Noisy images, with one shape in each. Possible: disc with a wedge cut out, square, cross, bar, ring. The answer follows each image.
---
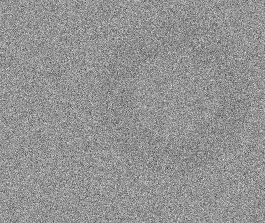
dark ring
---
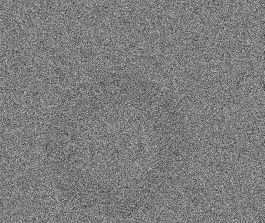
dark ring
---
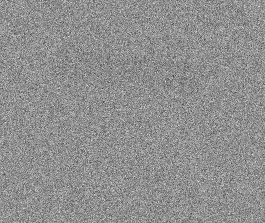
dark bar
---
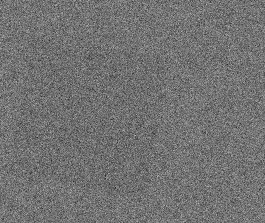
dark square
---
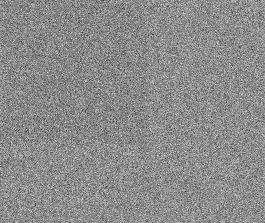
dark square
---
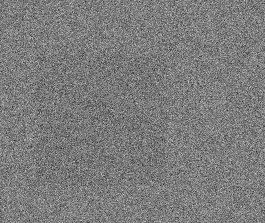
dark square
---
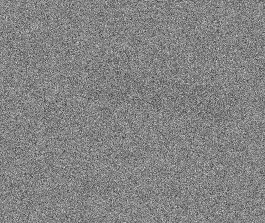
dark bar
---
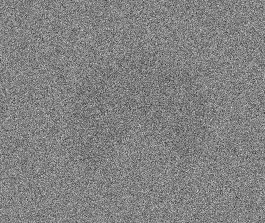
dark disc with a wedge cut out
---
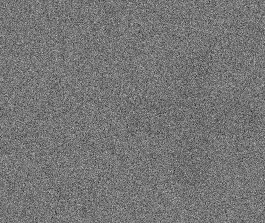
dark cross
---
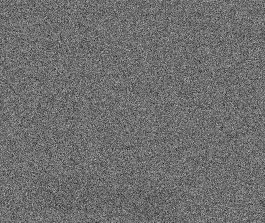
dark bar
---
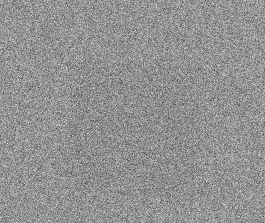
dark square
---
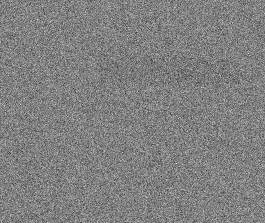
dark bar
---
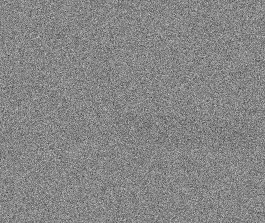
dark bar
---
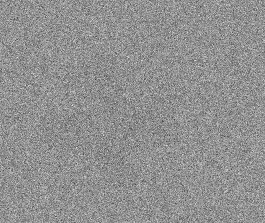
dark cross
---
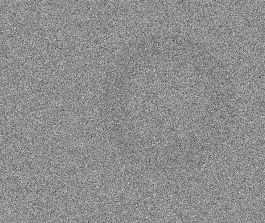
dark ring
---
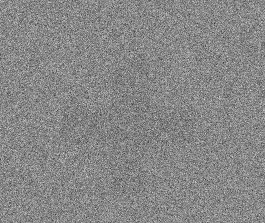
dark cross
